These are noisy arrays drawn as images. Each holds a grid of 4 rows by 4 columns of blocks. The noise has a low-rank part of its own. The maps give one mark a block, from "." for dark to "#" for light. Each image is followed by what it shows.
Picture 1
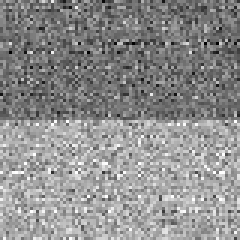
....
....
####
####
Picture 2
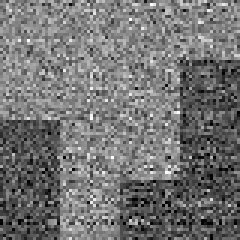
####
###.
.##.
.#..
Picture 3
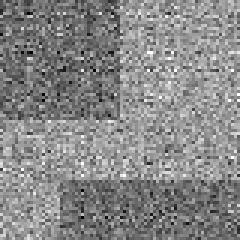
..##
..##
####
#...
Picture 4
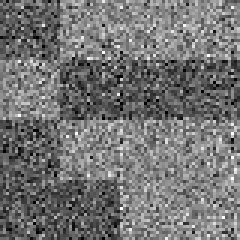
.###
#...
.###
..##
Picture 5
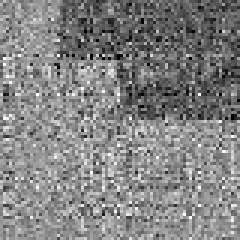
#...
##..
####
####
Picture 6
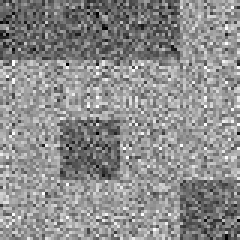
...#
####
#.##
###.
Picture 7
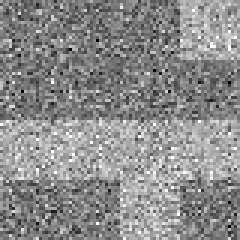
...#
....
####
..#.
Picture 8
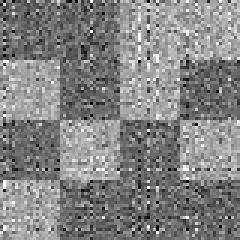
..##
#.#.
.#.#
#...
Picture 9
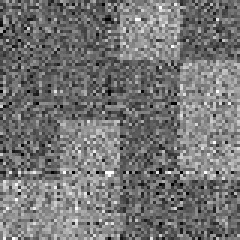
..#.
...#
.#.#
##..
